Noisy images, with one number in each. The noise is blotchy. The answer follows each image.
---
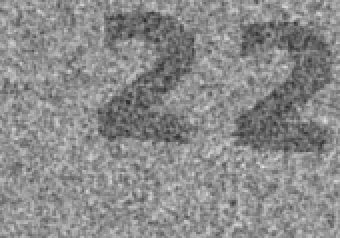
22
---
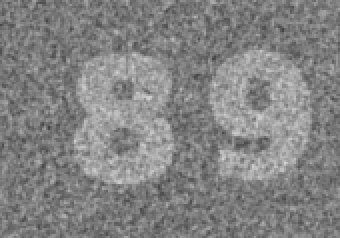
89
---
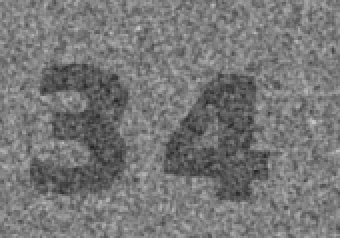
34
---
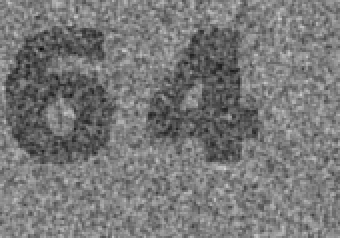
64
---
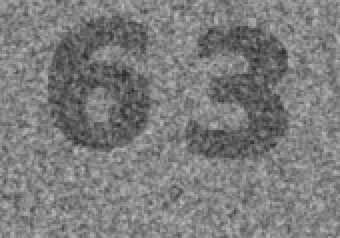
63
